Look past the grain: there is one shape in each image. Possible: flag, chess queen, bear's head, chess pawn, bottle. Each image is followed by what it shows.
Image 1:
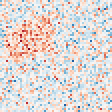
flag
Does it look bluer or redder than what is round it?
redder
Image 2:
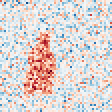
bottle
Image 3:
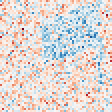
flag
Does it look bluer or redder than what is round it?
bluer
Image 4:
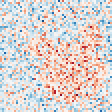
bear's head
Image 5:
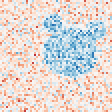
bear's head
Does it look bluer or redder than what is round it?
bluer
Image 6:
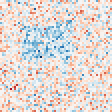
flag
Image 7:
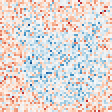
bear's head
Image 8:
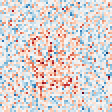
chess queen
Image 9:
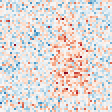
bottle
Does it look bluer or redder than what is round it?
redder
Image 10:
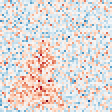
chess pawn
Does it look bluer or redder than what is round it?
redder
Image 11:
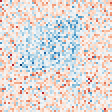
flag
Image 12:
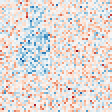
bottle
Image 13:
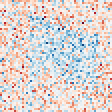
flag
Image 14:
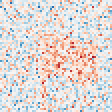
flag
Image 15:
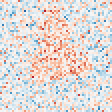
chess pawn
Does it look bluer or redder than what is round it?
redder
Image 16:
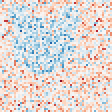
bear's head
